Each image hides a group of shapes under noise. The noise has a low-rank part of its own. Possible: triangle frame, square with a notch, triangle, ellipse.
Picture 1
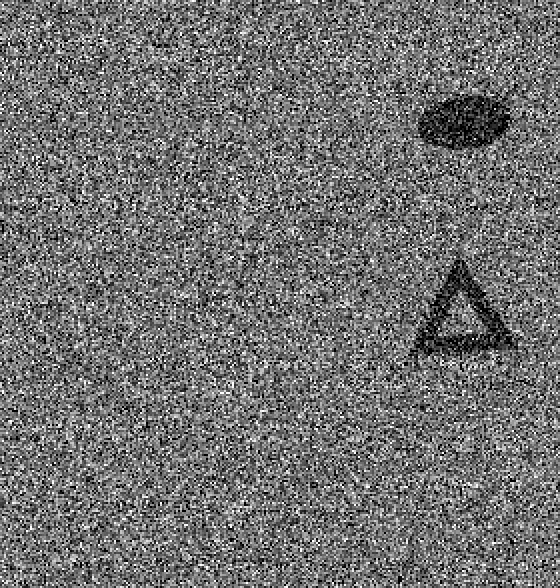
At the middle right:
triangle frame
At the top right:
ellipse
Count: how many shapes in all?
2
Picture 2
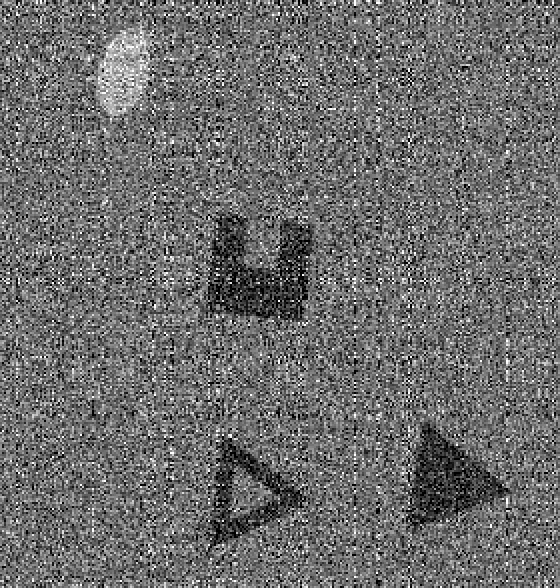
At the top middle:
nothing
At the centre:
square with a notch
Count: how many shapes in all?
4
